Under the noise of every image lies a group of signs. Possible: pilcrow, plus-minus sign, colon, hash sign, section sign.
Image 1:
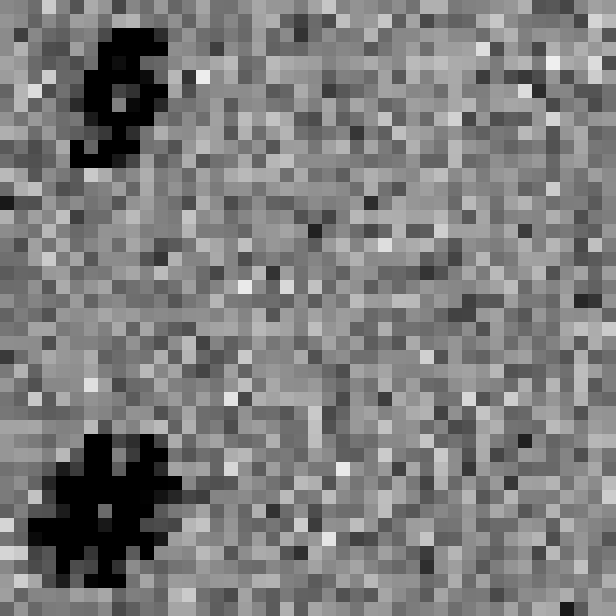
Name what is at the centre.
nothing
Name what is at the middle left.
nothing
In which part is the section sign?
top left
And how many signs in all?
2
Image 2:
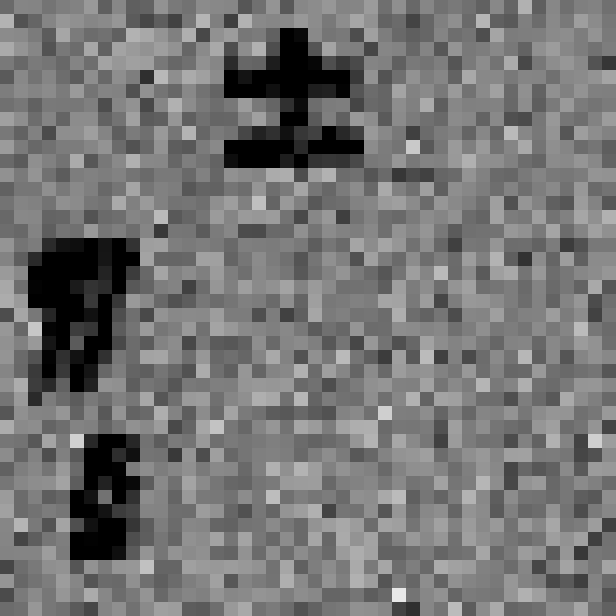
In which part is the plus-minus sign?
top middle
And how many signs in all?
3
